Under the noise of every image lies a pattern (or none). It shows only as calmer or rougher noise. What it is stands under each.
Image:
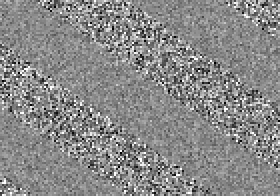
diagonal stripes
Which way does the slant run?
top left to bottom right
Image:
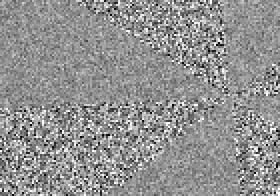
spokes from one point
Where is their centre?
middle right
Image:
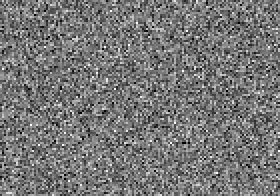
only noise
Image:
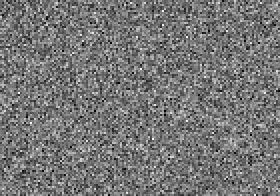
only noise
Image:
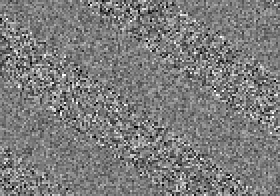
diagonal stripes
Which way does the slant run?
top left to bottom right
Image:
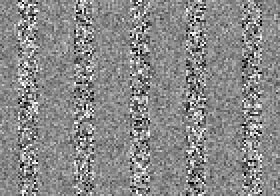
vertical stripes
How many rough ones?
5
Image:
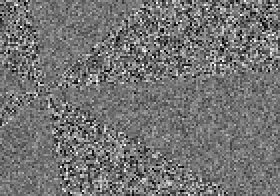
spokes from one point
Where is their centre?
middle left
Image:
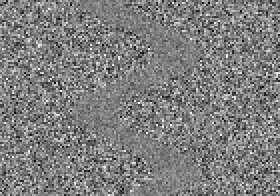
a wavy band
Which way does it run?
top to bottom
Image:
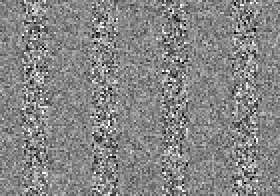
vertical stripes
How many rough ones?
4
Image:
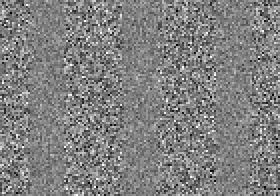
vertical stripes
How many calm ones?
3
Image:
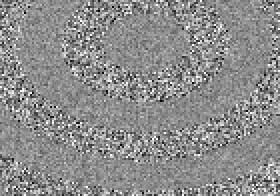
rings round one point
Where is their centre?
top middle
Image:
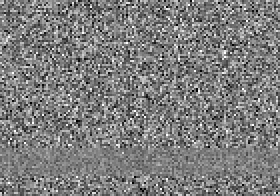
one horizontal stripe
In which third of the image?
bottom
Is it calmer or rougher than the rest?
calmer
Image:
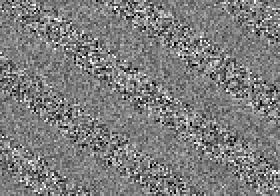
diagonal stripes
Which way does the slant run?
top left to bottom right
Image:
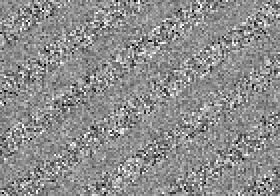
diagonal stripes
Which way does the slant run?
bottom left to top right
